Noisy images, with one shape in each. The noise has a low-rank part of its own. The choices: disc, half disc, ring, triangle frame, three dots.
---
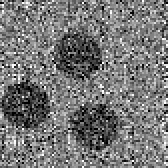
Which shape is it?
three dots
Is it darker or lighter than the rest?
darker
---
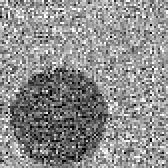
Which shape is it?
disc
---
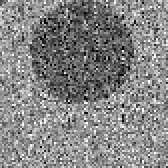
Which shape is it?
disc
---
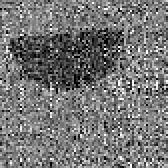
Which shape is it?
half disc
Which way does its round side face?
down
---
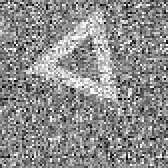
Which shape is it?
triangle frame
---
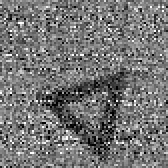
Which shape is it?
triangle frame
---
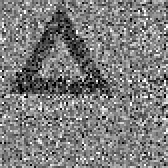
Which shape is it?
triangle frame
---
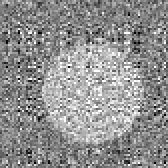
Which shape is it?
disc
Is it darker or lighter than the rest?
lighter
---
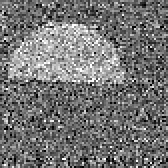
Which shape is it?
half disc
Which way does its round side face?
up
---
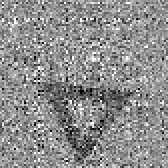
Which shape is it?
triangle frame
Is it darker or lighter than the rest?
darker
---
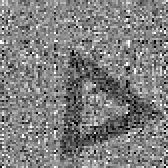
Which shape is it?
triangle frame
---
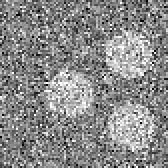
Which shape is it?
three dots
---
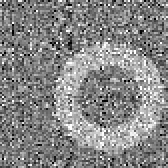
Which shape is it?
ring
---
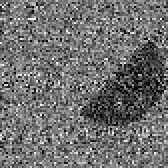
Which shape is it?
half disc
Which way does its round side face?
down and right
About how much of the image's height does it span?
half
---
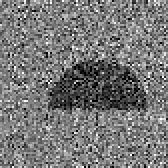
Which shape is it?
half disc
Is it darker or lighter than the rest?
darker
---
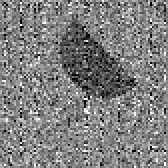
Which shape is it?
half disc
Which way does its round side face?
down and left
